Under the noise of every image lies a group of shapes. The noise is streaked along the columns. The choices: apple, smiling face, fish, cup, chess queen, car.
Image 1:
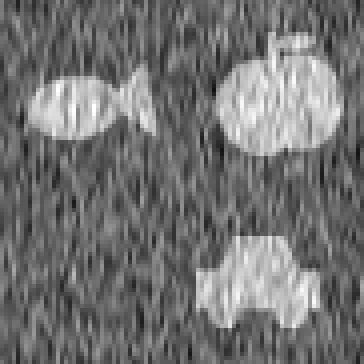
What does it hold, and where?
top left: fish; top right: apple; bottom right: car
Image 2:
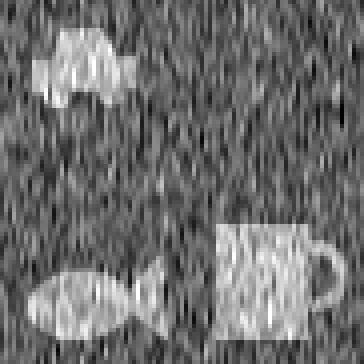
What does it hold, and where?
top left: car; bottom left: fish; bottom right: cup
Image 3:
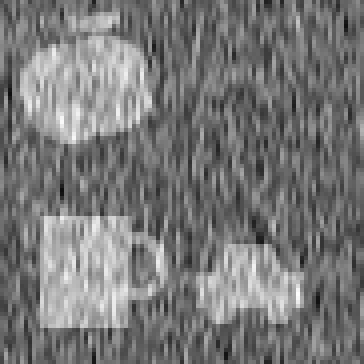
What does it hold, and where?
top left: apple; bottom left: cup; bottom right: car
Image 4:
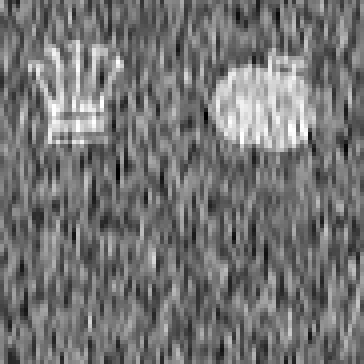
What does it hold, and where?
top left: chess queen; top right: apple
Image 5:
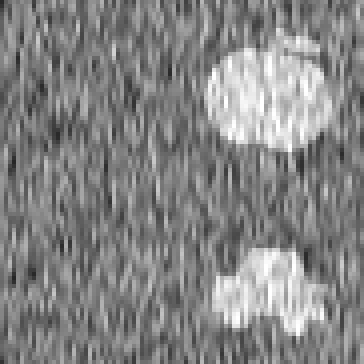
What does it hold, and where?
top right: apple; bottom right: car
